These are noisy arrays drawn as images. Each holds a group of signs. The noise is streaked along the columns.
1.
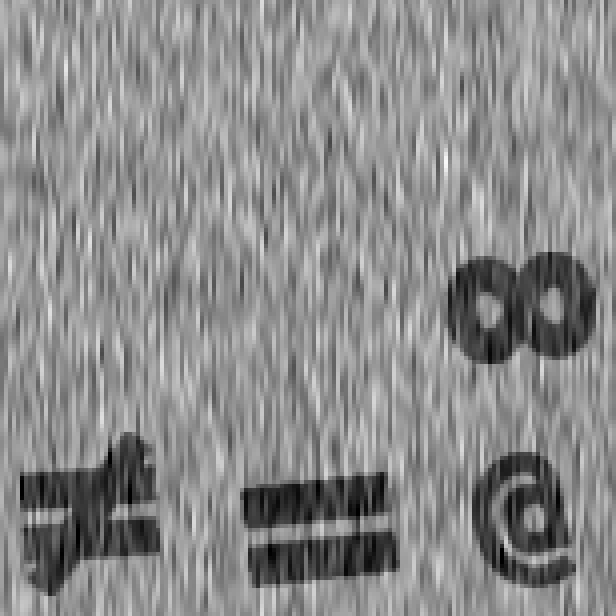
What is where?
middle right: infinity sign; bottom left: not-equal sign; bottom middle: equals sign; bottom right: at sign
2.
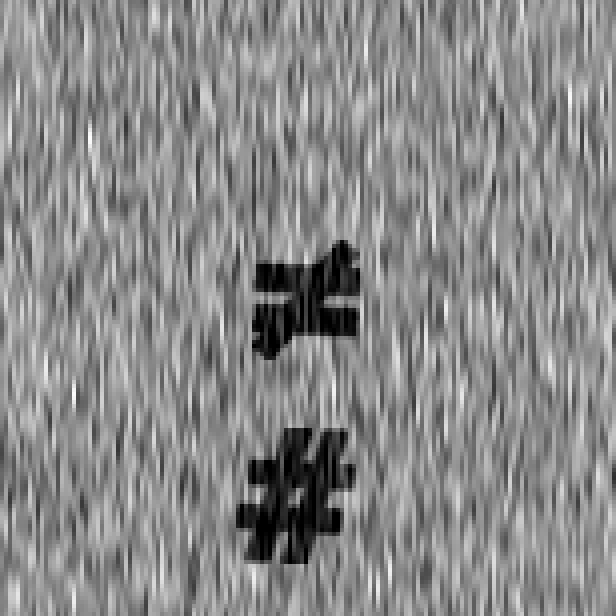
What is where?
centre: not-equal sign; bottom middle: hash sign
